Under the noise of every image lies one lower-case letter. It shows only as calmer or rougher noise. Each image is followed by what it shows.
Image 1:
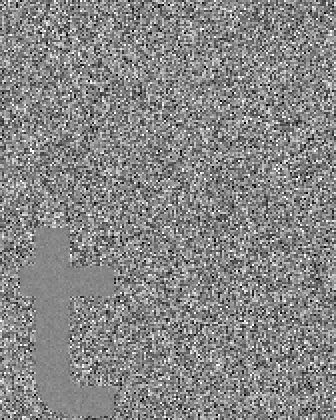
t
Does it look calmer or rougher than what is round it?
calmer
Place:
bottom left
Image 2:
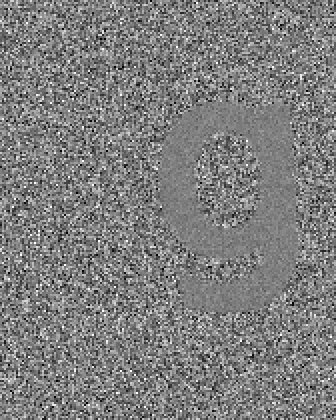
g
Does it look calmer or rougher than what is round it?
calmer
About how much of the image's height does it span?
half
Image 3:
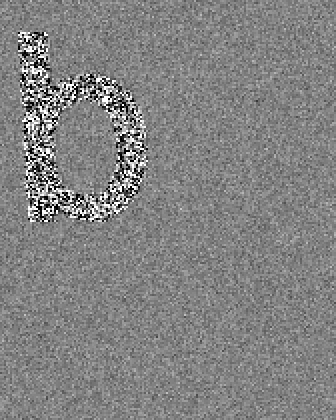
b
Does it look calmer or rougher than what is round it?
rougher
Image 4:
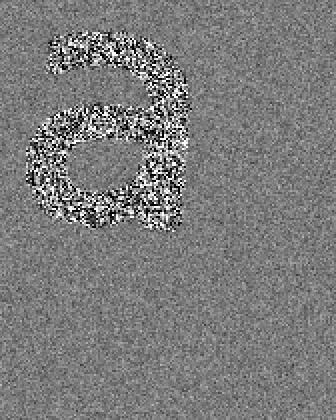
a
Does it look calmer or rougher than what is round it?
rougher
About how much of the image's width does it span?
half
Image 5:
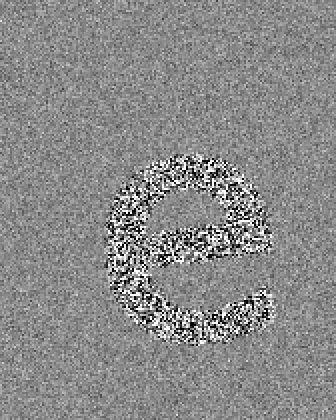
e
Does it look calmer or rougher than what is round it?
rougher
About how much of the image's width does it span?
half
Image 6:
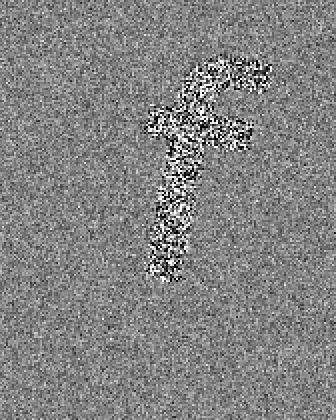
f
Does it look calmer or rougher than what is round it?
rougher
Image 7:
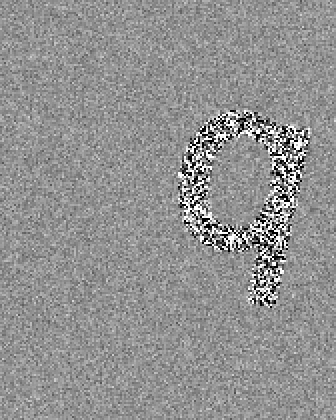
q
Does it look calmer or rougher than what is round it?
rougher
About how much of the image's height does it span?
half
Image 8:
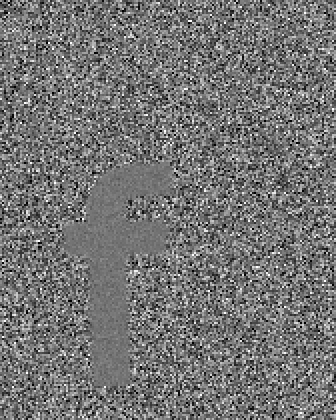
f
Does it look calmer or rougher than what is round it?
calmer
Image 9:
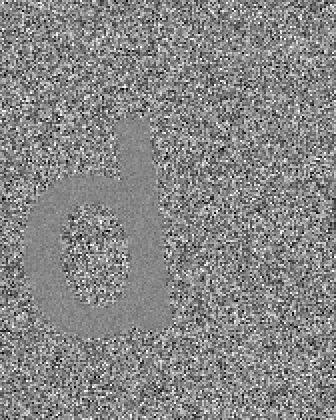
d
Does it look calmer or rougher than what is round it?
calmer
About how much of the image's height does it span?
half
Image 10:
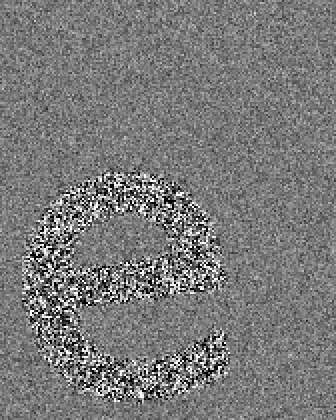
e
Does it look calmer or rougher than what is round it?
rougher
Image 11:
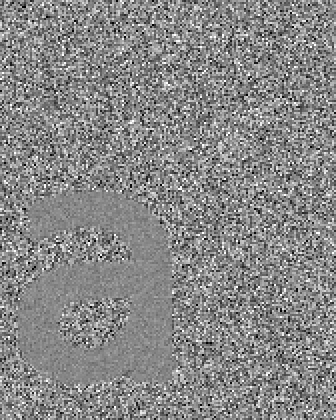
a
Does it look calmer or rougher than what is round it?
calmer
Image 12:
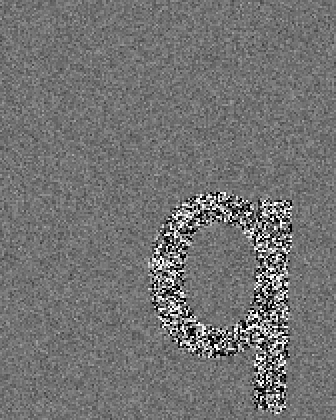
q
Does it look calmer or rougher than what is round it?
rougher
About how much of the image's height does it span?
half
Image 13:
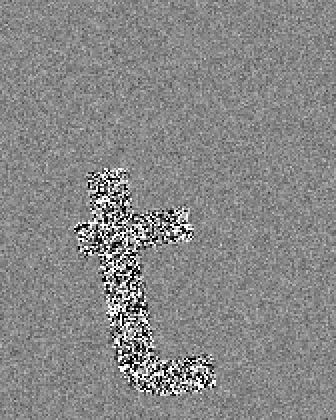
t
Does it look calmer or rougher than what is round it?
rougher
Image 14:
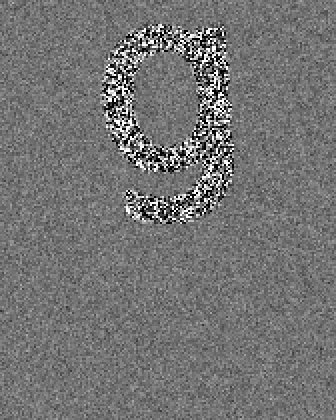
g
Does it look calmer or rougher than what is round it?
rougher
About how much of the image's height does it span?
half
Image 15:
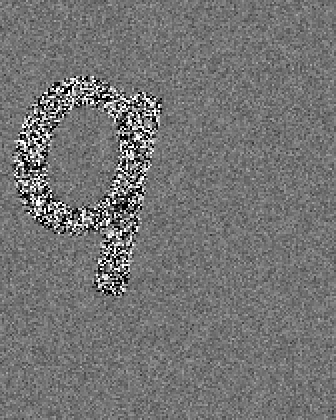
q
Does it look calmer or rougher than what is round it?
rougher
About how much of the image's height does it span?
half
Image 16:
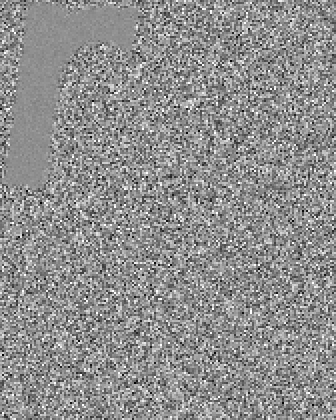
r
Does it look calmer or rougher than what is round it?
calmer
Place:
top left
